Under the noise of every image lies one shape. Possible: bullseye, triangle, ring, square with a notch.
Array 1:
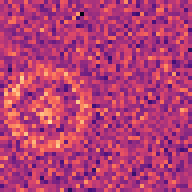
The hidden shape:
bullseye
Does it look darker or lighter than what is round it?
lighter
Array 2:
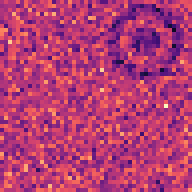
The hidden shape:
bullseye
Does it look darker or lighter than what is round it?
darker
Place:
top right
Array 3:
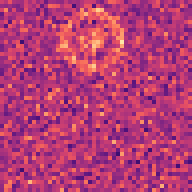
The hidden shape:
bullseye
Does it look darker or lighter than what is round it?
lighter
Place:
top middle
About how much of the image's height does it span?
a third
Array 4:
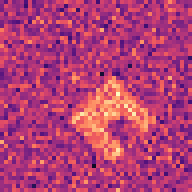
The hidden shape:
square with a notch
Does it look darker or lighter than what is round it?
lighter
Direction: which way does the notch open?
down and right
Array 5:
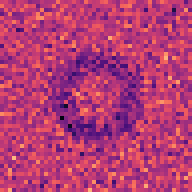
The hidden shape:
ring
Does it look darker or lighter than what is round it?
darker
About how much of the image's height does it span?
half
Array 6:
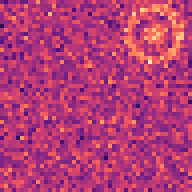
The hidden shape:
bullseye
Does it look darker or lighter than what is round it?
lighter
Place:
top right
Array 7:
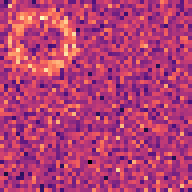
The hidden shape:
ring
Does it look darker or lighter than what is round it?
lighter
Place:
top left
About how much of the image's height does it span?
a third
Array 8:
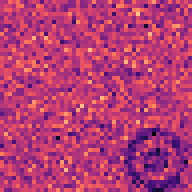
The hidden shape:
bullseye
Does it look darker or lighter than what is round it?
darker
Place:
bottom right
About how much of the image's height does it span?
a third
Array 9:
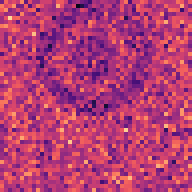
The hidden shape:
bullseye
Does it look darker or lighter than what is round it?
darker
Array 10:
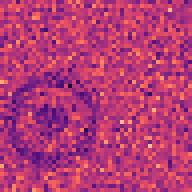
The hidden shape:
bullseye
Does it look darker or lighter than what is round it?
darker
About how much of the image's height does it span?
half
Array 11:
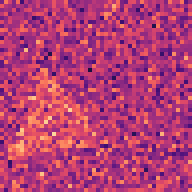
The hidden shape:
triangle
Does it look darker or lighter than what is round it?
lighter
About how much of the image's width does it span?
half
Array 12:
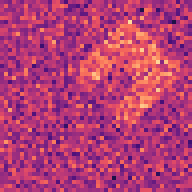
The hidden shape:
square with a notch
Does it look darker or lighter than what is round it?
lighter
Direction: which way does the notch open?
down and left
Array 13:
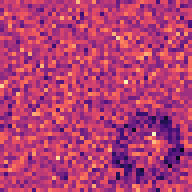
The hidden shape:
ring
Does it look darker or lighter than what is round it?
darker
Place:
bottom right
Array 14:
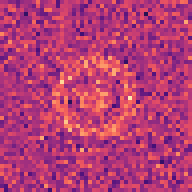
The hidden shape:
bullseye
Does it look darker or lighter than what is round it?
lighter
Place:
centre
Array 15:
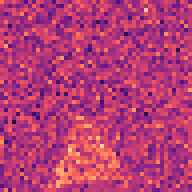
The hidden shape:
triangle
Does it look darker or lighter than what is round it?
lighter
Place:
bottom middle
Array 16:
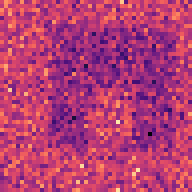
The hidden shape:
square with a notch
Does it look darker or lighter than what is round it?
darker
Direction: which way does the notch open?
down
